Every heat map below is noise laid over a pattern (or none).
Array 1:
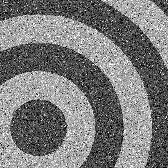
rings round one point
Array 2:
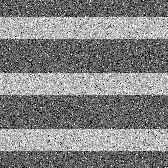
horizontal stripes
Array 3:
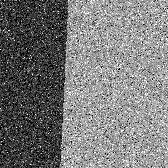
a sharp edge
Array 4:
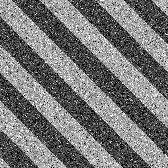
diagonal stripes
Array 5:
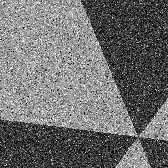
spokes from one point
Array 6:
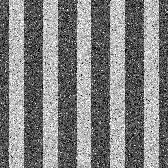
vertical stripes
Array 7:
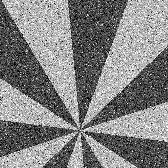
spokes from one point
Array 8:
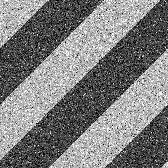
diagonal stripes
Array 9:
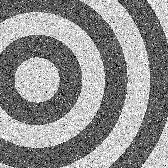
rings round one point
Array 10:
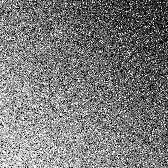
a smooth slope
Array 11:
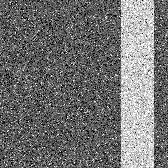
one vertical stripe
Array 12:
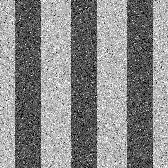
vertical stripes
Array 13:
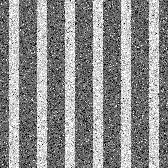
vertical stripes
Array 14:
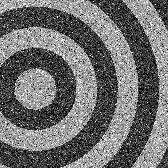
rings round one point
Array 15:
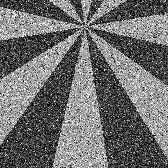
spokes from one point
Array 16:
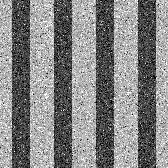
vertical stripes
